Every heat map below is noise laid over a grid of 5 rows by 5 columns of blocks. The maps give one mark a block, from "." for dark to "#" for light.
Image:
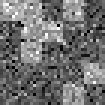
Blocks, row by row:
# # . # .
. # # . .
. # . . .
. . . . #
. . . # .
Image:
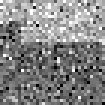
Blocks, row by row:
# # # # #
. # # # #
. . . . .
. . . . .
. . . . .
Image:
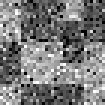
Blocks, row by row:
# . . # .
# . . . .
. # # . #
. # # # #
# . . . #
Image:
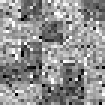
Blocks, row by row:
# . # # .
# # . # #
# . # # #
. . # . #
# # . . #
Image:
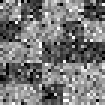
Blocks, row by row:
# . # # .
. # # . #
# # . . .
. . # # #
# # . # #
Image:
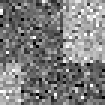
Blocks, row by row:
. . . # #
. . . # #
. . . # #
# . . . .
# . . . .
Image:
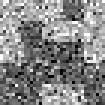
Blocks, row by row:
# # # . #
# . # # #
# . . . #
. . . . .
. . # # .
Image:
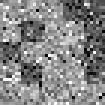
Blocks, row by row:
# # # . .
# . # # .
. # # # .
# . # # .
# # # # #
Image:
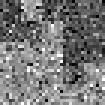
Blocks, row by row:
. # . . .
. . # . .
# # # . .
# # # . #
# # # # #
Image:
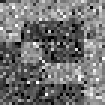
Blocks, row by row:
# # # # #
# . . . #
. # . . #
. . # # #
. . . . #
